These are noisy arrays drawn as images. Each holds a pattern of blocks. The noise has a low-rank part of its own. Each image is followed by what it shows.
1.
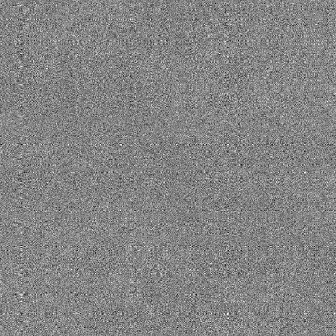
the same after a half turn
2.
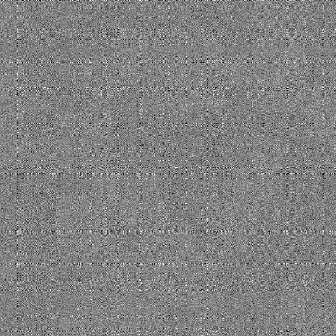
no symmetry
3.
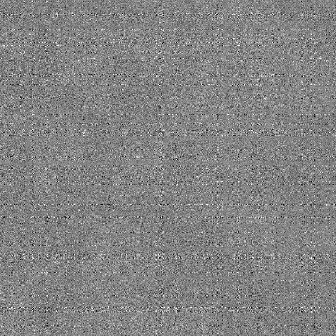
no symmetry
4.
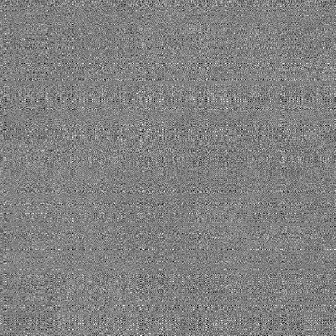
mirrored about the diagonal from the top left
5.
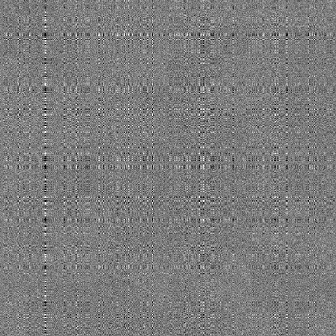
mirrored about the diagonal from the top left
